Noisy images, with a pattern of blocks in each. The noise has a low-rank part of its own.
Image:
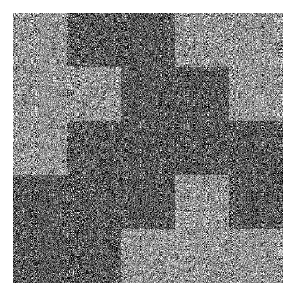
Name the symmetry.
mirrored about the diagonal from the bottom left
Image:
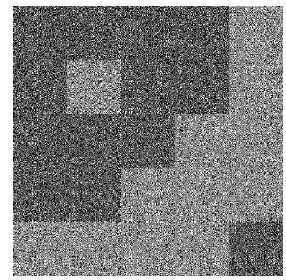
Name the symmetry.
mirrored about the diagonal from the top left
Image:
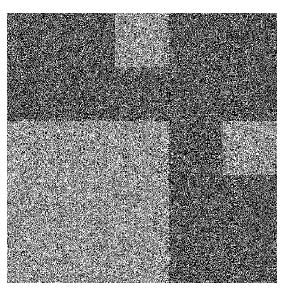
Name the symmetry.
mirrored about the diagonal from the bottom left
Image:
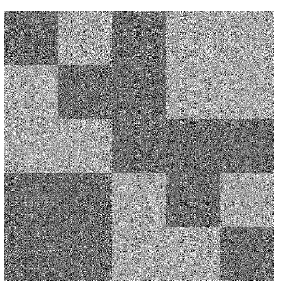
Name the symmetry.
mirrored about the diagonal from the bottom left
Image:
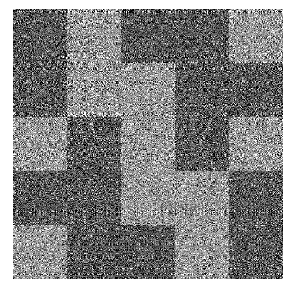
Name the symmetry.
the same after a half turn
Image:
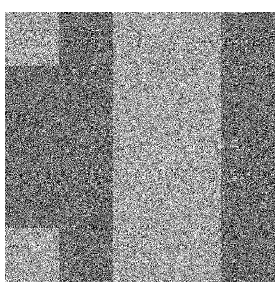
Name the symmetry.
top and bottom mirror each other
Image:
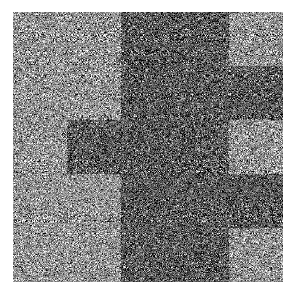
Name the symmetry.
top and bottom mirror each other
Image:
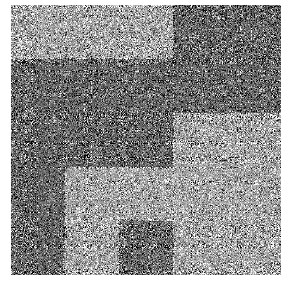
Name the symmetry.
no symmetry
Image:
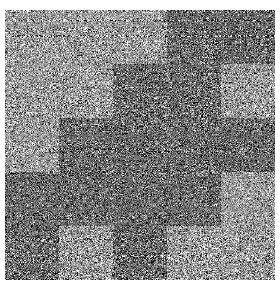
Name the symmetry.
mirrored about the diagonal from the top left
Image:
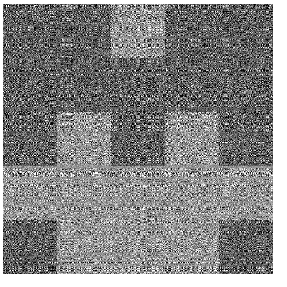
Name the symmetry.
left and right mirror each other
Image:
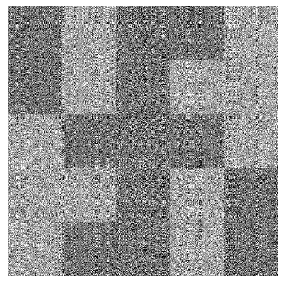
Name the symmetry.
the same after a half turn
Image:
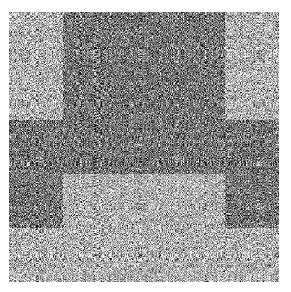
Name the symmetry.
left and right mirror each other
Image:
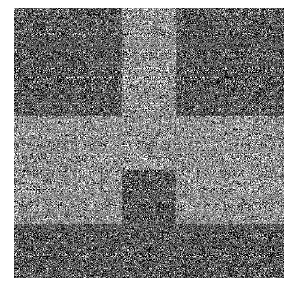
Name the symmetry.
left and right mirror each other
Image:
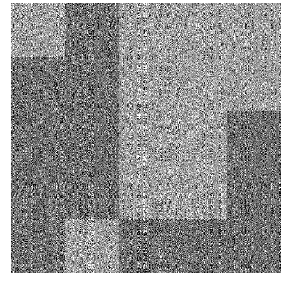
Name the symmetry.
no symmetry
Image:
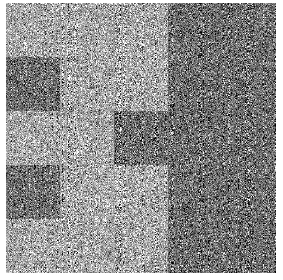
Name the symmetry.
top and bottom mirror each other
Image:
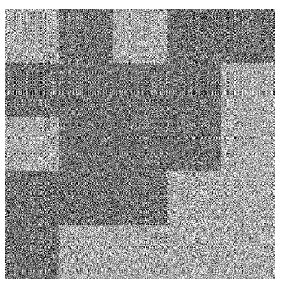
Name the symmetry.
mirrored about the diagonal from the top left
